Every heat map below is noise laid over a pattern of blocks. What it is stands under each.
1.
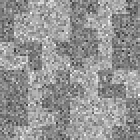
the same after a half turn
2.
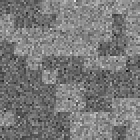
no symmetry
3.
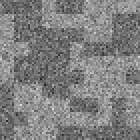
no symmetry
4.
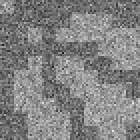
mirrored about the diagonal from the top left
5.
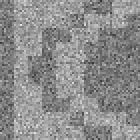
top and bottom mirror each other
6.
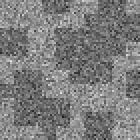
mirrored about the diagonal from the bottom left
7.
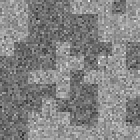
no symmetry
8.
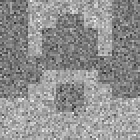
left and right mirror each other
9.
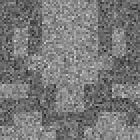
left and right mirror each other
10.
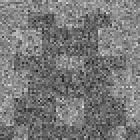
left and right mirror each other
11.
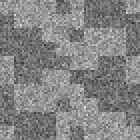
the same after a half turn
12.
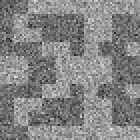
top and bottom mirror each other
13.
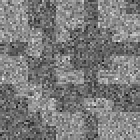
mirrored about the diagonal from the bottom left
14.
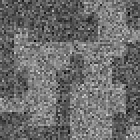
no symmetry
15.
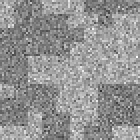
no symmetry
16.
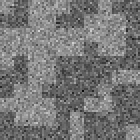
mirrored about the diagonal from the top left
